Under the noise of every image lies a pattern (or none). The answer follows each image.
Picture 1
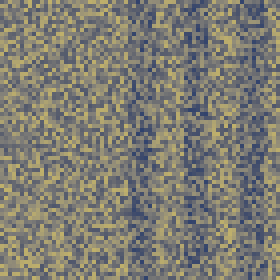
bands of columns
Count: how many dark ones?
3
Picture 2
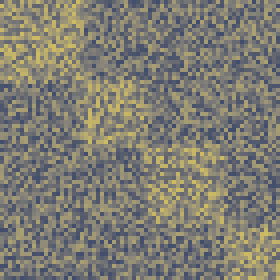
blocks along the diagonal
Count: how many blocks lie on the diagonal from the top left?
4
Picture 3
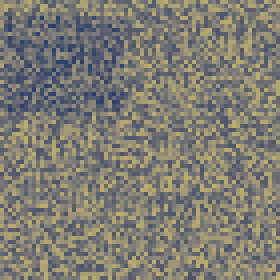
one block
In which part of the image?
top left
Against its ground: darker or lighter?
darker
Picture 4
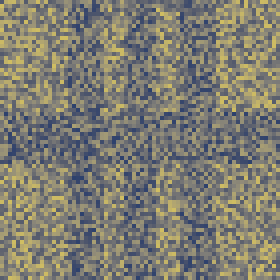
bands of rows crossing bands of columns
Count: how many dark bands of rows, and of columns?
1 and 3
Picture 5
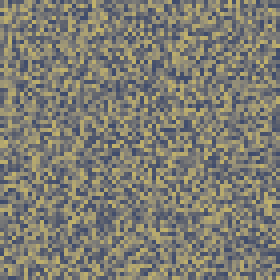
only noise
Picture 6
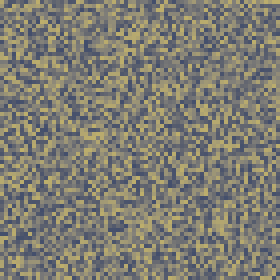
only noise
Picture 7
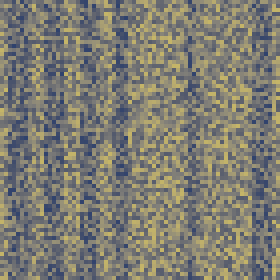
bands of columns
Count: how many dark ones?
6
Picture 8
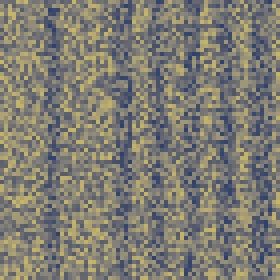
bands of columns
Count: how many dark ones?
6
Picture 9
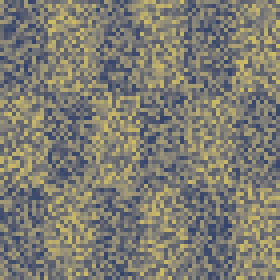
a checkerboard
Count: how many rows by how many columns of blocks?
3 by 6
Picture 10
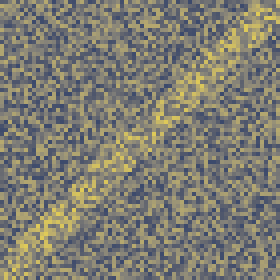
a diagonal band
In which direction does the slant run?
bottom left to top right
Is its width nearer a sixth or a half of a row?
a sixth
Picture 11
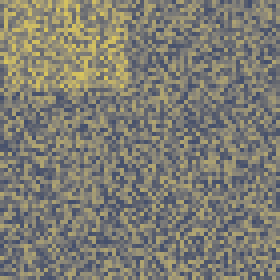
one block
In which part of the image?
top left
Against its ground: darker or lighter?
lighter
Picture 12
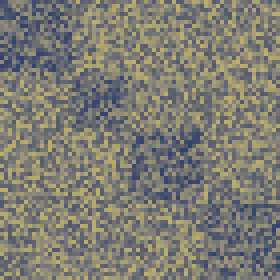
blocks along the diagonal
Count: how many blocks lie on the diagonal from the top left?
4
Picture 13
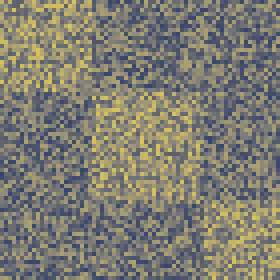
blocks along the diagonal
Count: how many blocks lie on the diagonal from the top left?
3
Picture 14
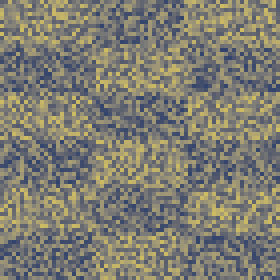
a checkerboard
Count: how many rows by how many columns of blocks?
6 by 3
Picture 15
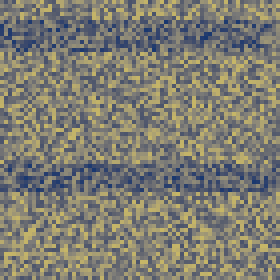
bands of rows
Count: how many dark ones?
2
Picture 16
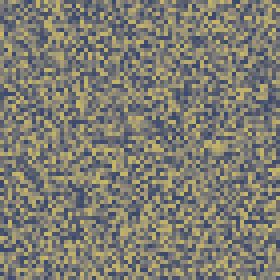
only noise
